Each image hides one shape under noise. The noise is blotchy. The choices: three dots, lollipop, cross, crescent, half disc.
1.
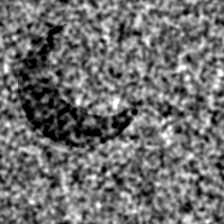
crescent
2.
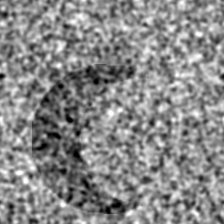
crescent
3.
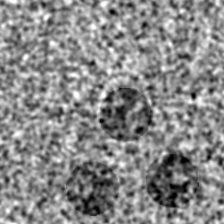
three dots
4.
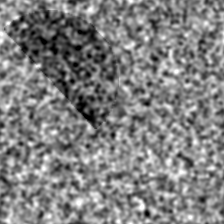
half disc
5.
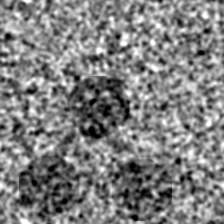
three dots
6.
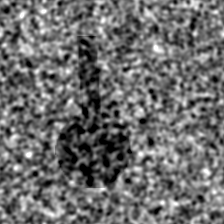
lollipop
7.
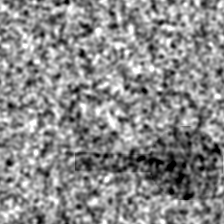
lollipop
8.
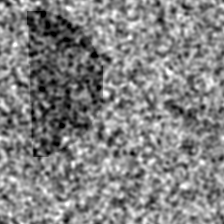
half disc
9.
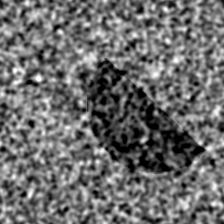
half disc
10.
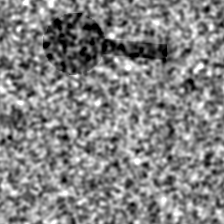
lollipop
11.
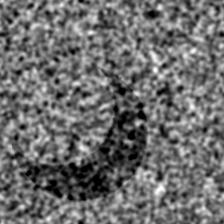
crescent
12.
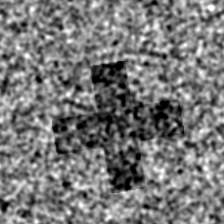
cross
